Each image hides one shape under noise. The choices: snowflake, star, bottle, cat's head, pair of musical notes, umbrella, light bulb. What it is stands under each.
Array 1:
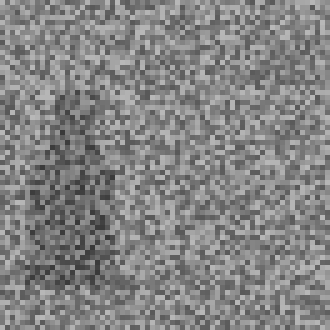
bottle
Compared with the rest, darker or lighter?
darker
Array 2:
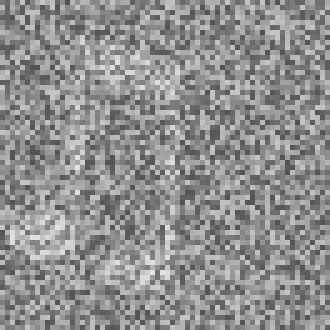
pair of musical notes
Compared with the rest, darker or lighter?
lighter
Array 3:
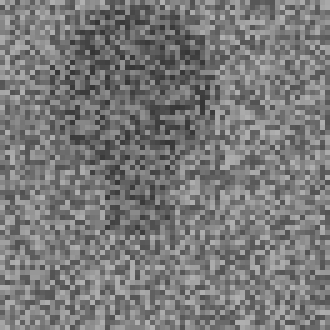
light bulb
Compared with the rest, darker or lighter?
darker
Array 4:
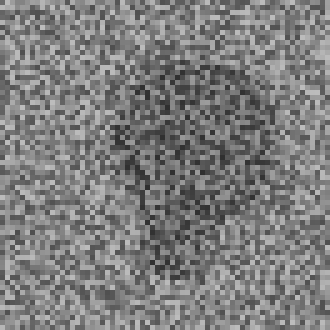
light bulb
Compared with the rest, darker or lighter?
darker
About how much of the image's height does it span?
two thirds
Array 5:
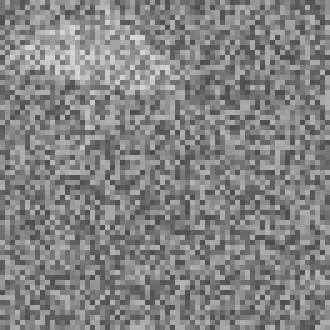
umbrella
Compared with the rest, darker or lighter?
lighter
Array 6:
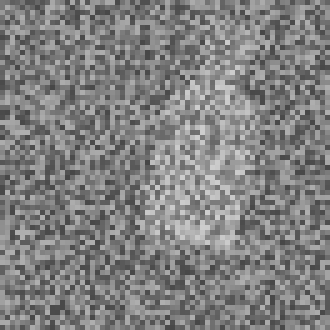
bottle
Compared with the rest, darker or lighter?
lighter
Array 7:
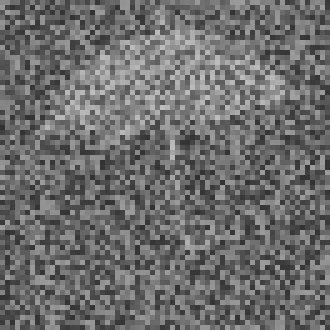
umbrella
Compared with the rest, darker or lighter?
lighter
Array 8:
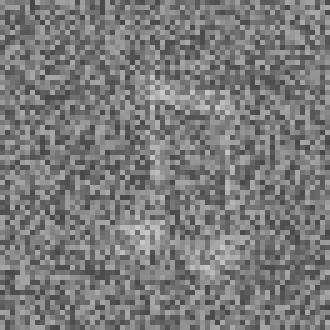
pair of musical notes
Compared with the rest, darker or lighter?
lighter
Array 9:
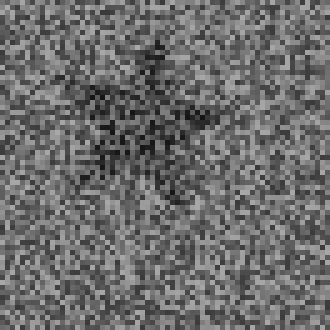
star
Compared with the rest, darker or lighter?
darker
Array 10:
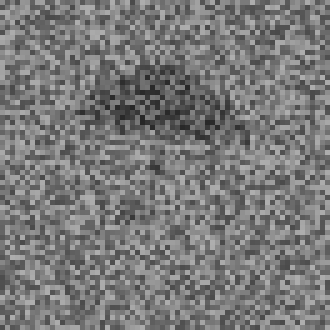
umbrella
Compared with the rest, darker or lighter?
darker
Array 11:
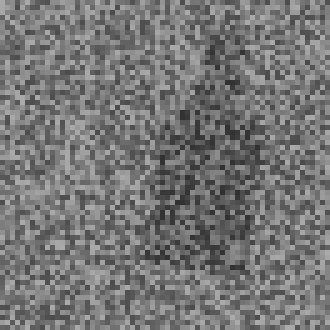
bottle
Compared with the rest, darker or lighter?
darker
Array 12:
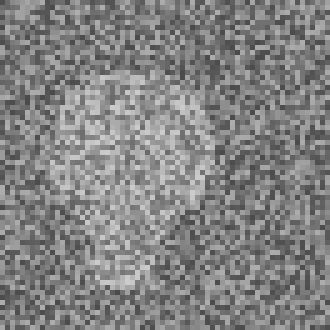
light bulb
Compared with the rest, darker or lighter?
lighter
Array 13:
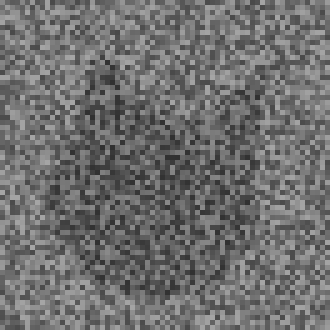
cat's head
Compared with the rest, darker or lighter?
darker
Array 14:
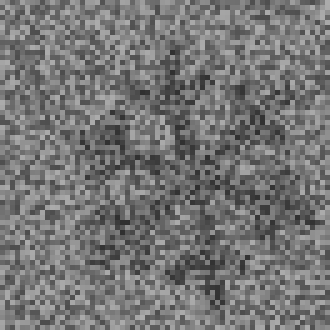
snowflake
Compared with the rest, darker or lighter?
darker
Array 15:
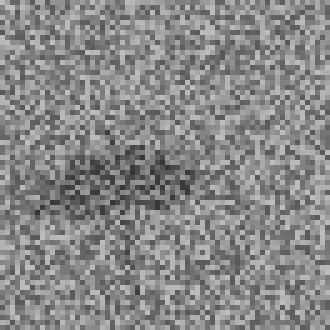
umbrella
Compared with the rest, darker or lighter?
darker
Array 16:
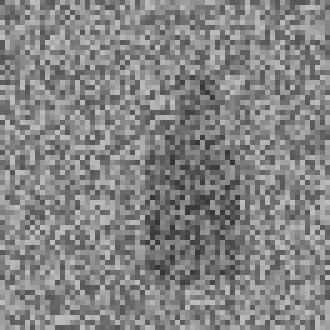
bottle
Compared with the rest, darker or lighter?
darker
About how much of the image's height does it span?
two thirds
